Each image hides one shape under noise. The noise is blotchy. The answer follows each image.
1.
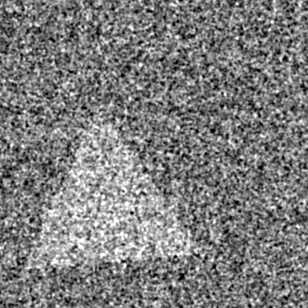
light triangle
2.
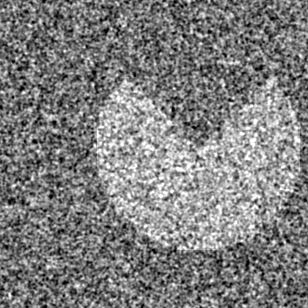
light disc with a wedge cut out
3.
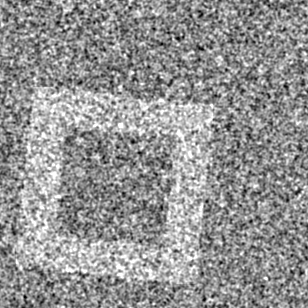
light square frame
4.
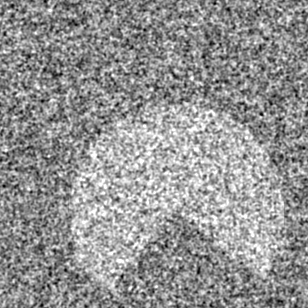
light disc with a wedge cut out
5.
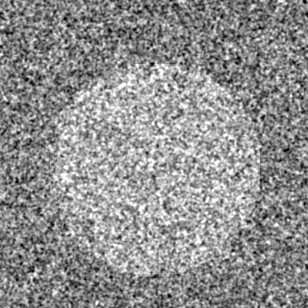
light disc
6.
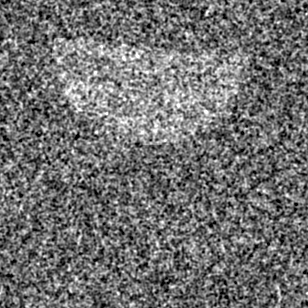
light half disc
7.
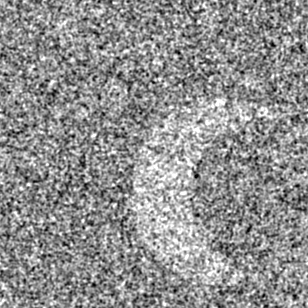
light crescent
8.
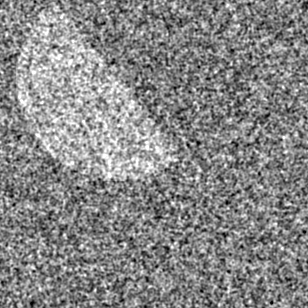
light half disc
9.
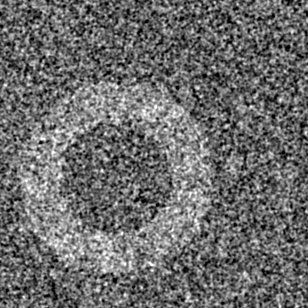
light ring
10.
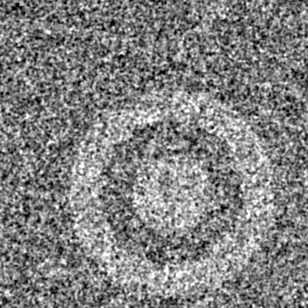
light bullseye
